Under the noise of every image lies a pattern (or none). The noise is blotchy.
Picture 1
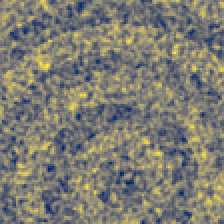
rings round one point
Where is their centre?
bottom middle
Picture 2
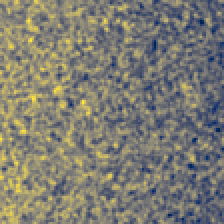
a smooth slope
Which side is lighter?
left
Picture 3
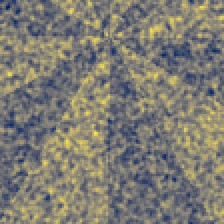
spokes from one point
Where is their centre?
top middle
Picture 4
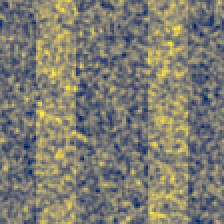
vertical stripes
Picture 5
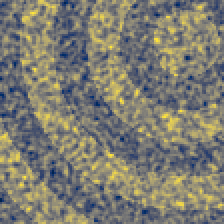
rings round one point
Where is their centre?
top right
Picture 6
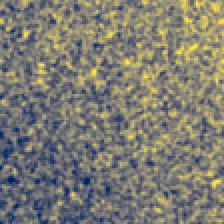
a smooth slope
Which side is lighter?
top right
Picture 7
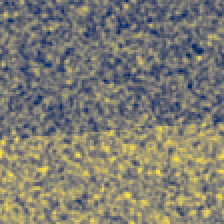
a sharp edge
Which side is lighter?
bottom
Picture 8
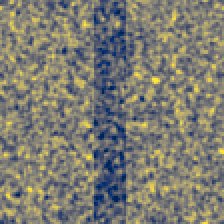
one vertical stripe
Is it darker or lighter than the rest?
darker
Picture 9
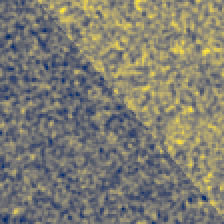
a sharp edge
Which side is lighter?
top right
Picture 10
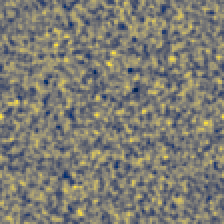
only noise
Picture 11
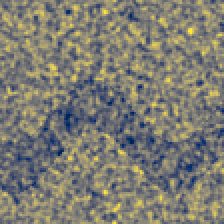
a wavy band
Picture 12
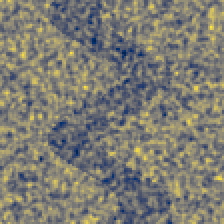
a wavy band
